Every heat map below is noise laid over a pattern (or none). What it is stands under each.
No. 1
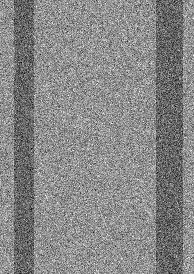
bands of columns
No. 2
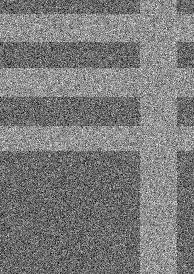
bands of rows crossing bands of columns
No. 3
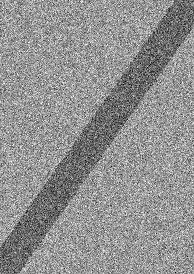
a diagonal band
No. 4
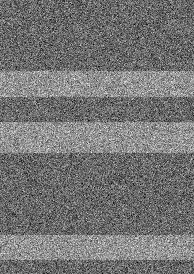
bands of rows
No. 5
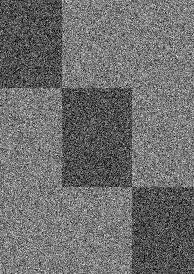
blocks along the diagonal
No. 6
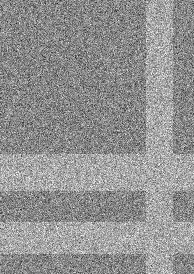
bands of rows crossing bands of columns
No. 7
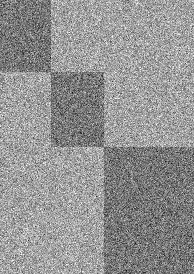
blocks along the diagonal
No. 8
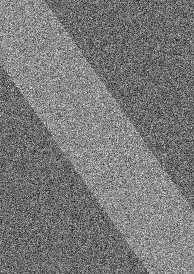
a diagonal band
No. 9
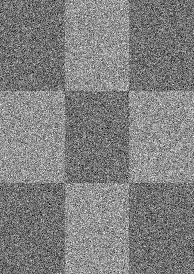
a checkerboard
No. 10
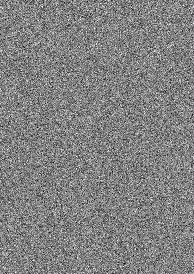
only noise
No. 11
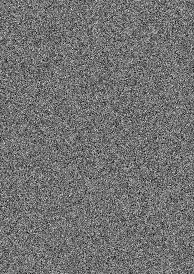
only noise
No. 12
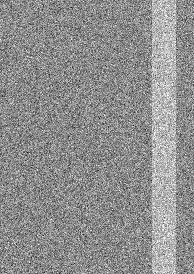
one band of columns
